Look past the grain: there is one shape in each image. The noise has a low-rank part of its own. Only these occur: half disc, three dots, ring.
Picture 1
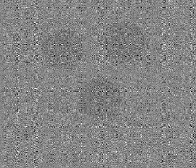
three dots
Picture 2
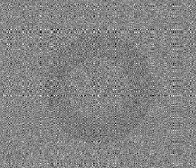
ring
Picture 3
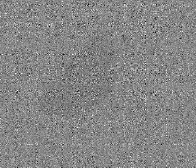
half disc
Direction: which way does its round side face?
down and right
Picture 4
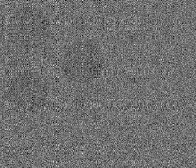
three dots
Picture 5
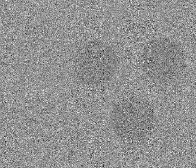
three dots
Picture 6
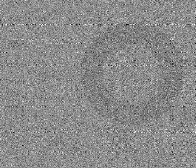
ring
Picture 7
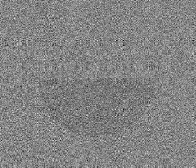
half disc
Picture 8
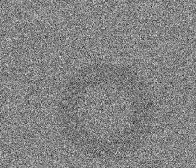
ring
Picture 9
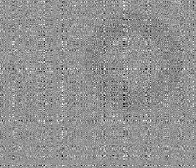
ring
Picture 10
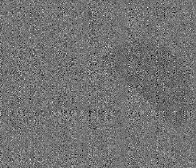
half disc
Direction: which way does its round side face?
up and right
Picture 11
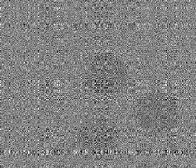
three dots
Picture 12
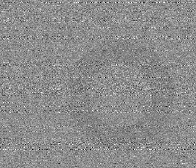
ring
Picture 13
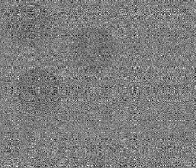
three dots
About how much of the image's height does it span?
two thirds
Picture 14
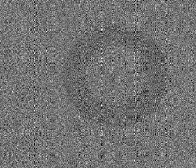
ring
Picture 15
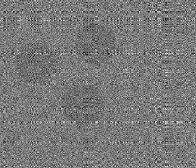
three dots
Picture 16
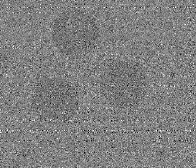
three dots
